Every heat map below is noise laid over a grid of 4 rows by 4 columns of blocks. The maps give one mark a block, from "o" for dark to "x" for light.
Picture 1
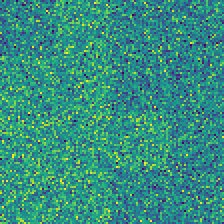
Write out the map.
oxoo
xxoo
xxxo
xxoo
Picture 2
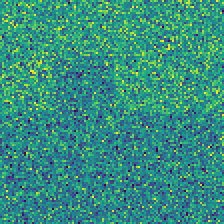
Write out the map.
xxxx
xoxx
oooo
oooo
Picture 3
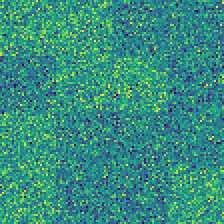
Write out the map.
xxoo
oxxo
xooo
xoox
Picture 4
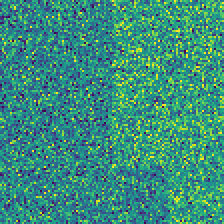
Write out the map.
ooxx
ooxx
ooxx
ooox
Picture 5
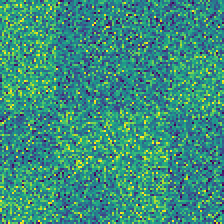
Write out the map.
xooo
xoox
oxxo
xoxo
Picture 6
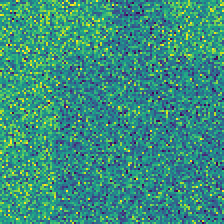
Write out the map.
xxox
xooo
xooo
xooo
